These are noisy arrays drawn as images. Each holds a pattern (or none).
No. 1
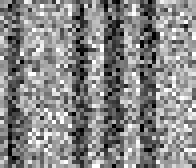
bands of columns
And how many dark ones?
4
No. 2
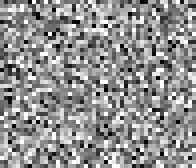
only noise
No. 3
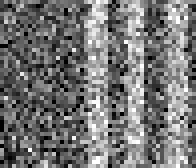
bands of columns
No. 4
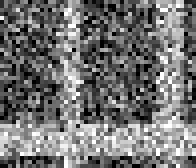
bands of rows crossing bands of columns
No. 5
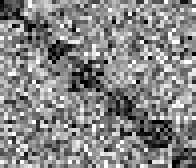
blocks along the diagonal
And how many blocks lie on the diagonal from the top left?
7
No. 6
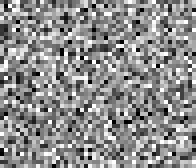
only noise
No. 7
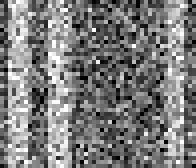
bands of columns
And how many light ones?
3
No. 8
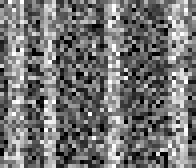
bands of columns
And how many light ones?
4
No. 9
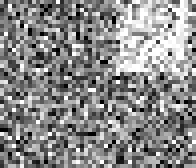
one block
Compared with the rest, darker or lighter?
lighter
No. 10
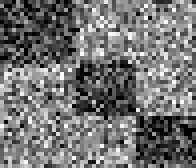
blocks along the diagonal
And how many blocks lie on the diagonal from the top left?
3
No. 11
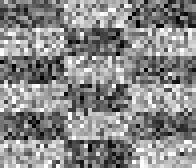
a checkerboard
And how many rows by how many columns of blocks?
6 by 3
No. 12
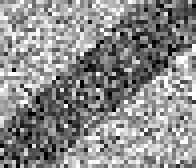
a diagonal band
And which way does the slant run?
bottom left to top right
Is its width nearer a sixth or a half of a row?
a half
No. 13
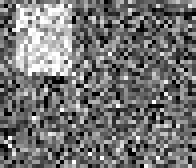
one block
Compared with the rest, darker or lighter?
lighter
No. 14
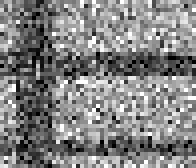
bands of rows crossing bands of columns
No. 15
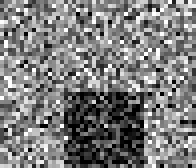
one block
